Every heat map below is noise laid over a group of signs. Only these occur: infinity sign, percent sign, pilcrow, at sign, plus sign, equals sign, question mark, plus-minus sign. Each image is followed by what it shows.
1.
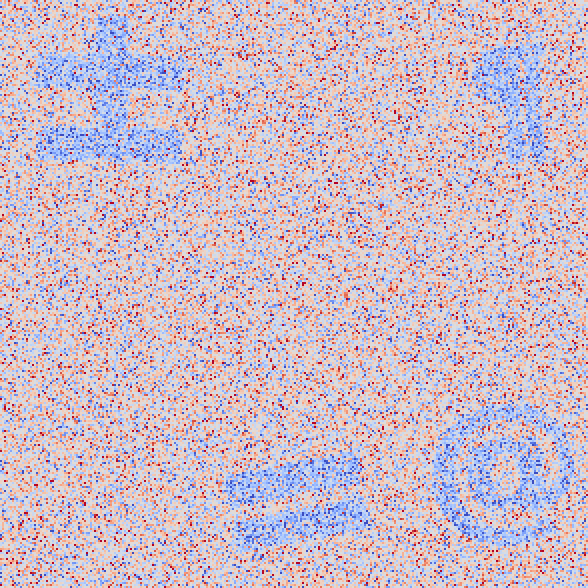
top left: plus-minus sign; top right: pilcrow; bottom middle: equals sign; bottom right: at sign
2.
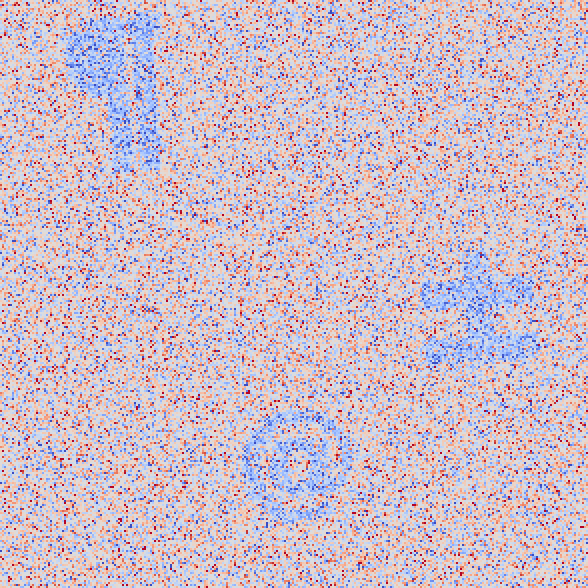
top left: pilcrow; middle right: plus-minus sign; bottom middle: at sign
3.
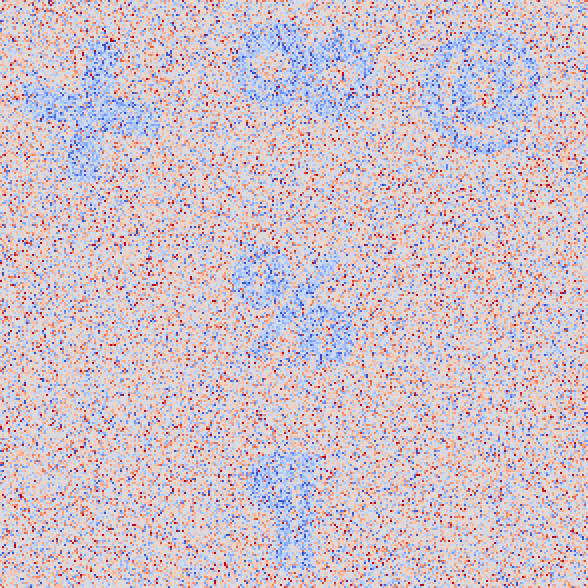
top left: plus sign; top middle: infinity sign; top right: at sign; centre: percent sign; bottom middle: pilcrow
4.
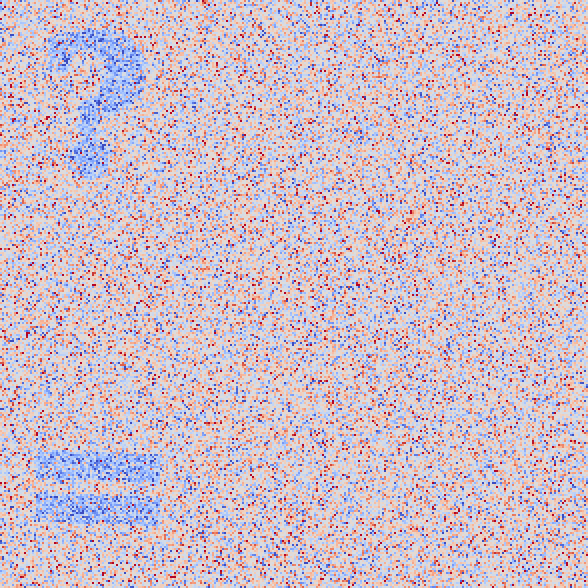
top left: question mark; bottom left: equals sign
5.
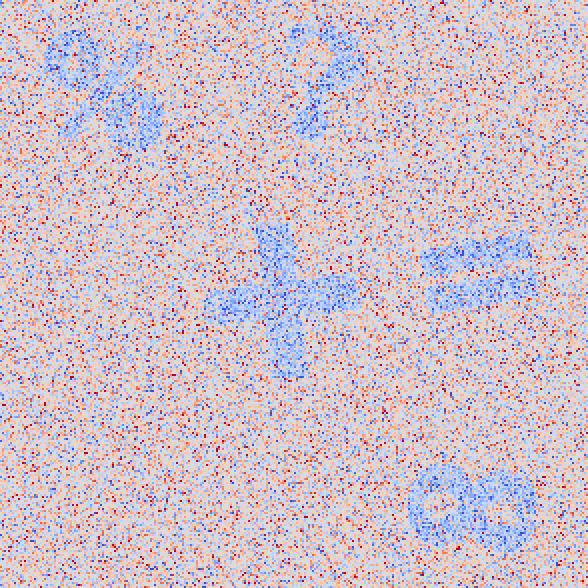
top left: percent sign; top middle: question mark; centre: plus sign; middle right: equals sign; bottom right: infinity sign
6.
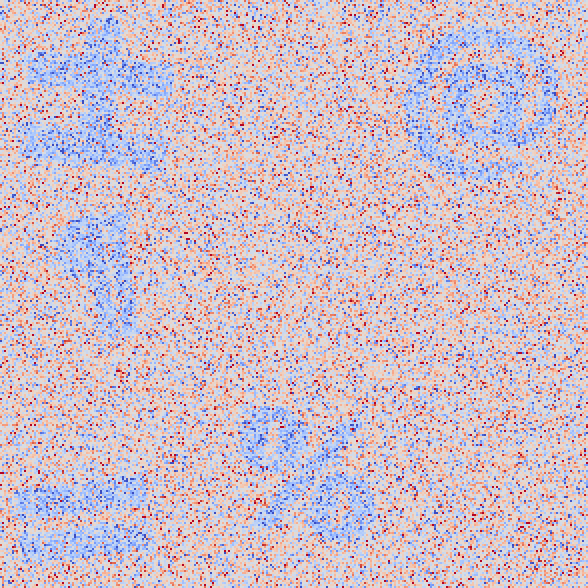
top left: plus-minus sign; top right: at sign; middle left: pilcrow; bottom left: equals sign; bottom middle: percent sign
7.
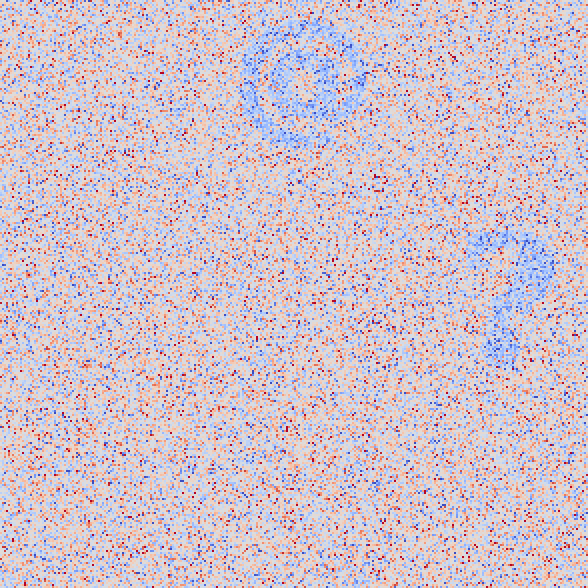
top middle: at sign; middle right: question mark
